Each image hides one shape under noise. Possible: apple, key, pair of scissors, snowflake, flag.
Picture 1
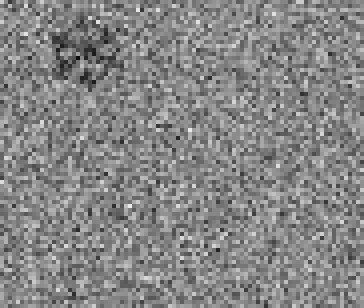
snowflake
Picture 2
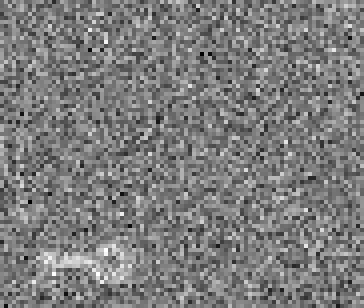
key
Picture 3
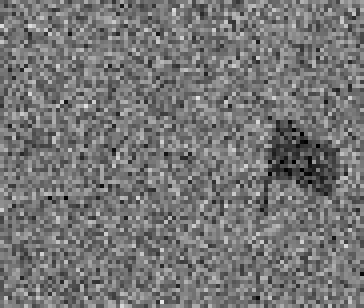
flag
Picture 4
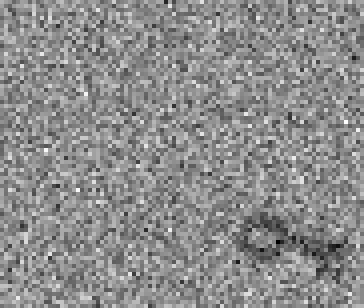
key
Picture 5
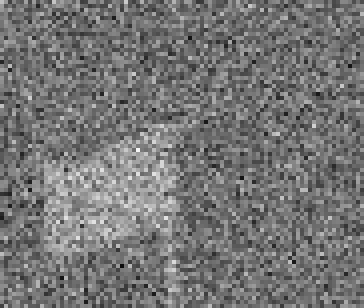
flag
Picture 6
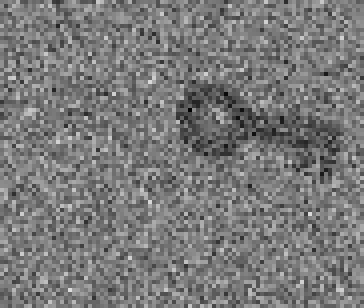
key
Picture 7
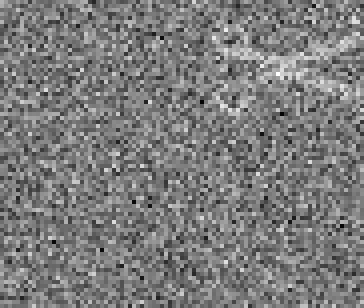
pair of scissors
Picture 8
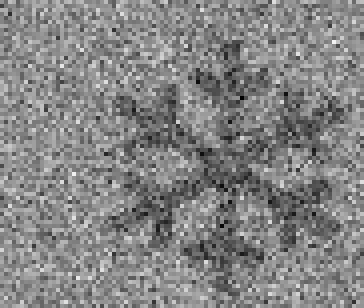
snowflake
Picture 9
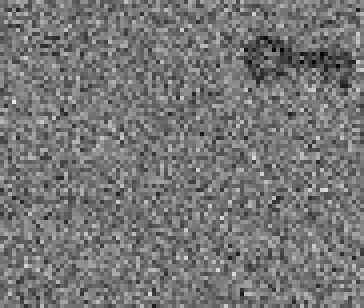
key
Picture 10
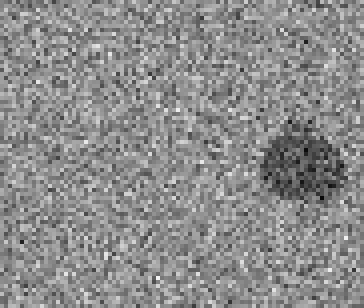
apple
